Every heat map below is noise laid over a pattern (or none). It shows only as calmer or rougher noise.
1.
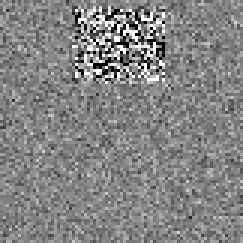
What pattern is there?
one block
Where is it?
top middle
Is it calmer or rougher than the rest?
rougher
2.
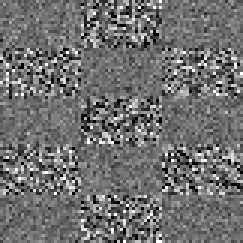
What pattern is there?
a checkerboard
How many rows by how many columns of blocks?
5 by 3
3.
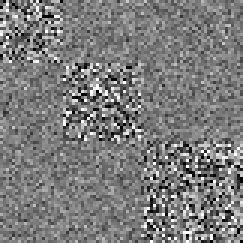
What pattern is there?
blocks along the diagonal
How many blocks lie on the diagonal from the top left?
3
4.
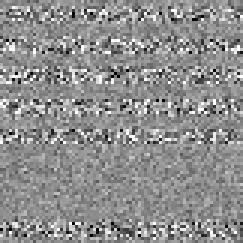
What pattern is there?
bands of rows
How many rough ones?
6
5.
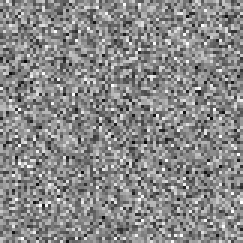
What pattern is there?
only noise
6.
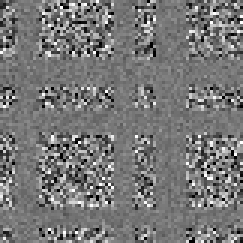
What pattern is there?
bands of rows crossing bands of columns
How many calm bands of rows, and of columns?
3 and 3
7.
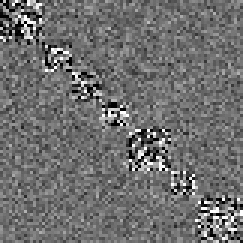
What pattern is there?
blocks along the diagonal
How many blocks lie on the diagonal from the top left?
7
